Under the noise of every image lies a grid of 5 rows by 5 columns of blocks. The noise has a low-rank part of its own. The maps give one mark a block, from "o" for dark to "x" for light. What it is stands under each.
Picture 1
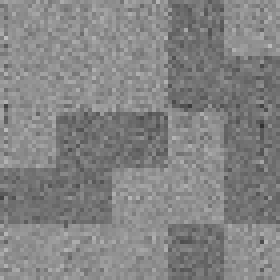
xxxox
xxxoo
xooxo
ooxxo
xxxox
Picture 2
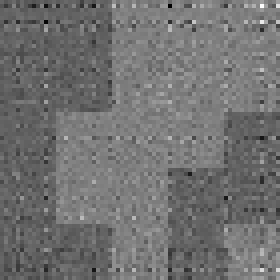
ooxxx
ooxxx
oxxxo
oxxoo
ooxox
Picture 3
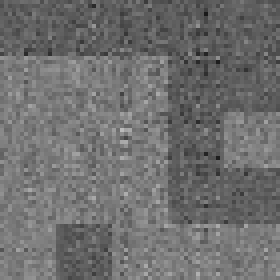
ooooo
xxxoo
xxxox
xxxoo
xoxxx
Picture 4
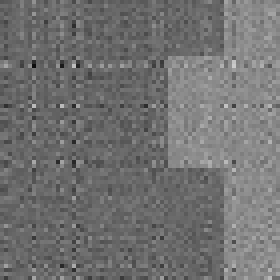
oooox
oooxx
oooxx
oooox
oooox
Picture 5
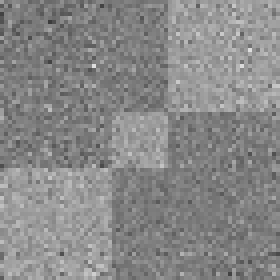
oooxx
oooxx
ooxoo
xxooo
xxooo
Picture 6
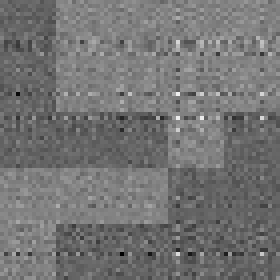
oxxxx
oxxxx
oooxo
xxxoo
xoooo
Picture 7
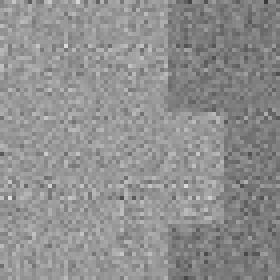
xxxoo
xxxoo
xxxxo
xxxxo
xxxoo
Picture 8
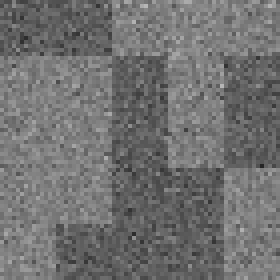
ooxxx
xxoxo
xxoxo
xxoox
xooox
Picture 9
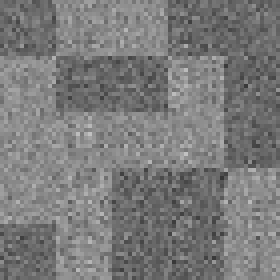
oxxoo
xooxo
xxxxo
xxoox
oxoox
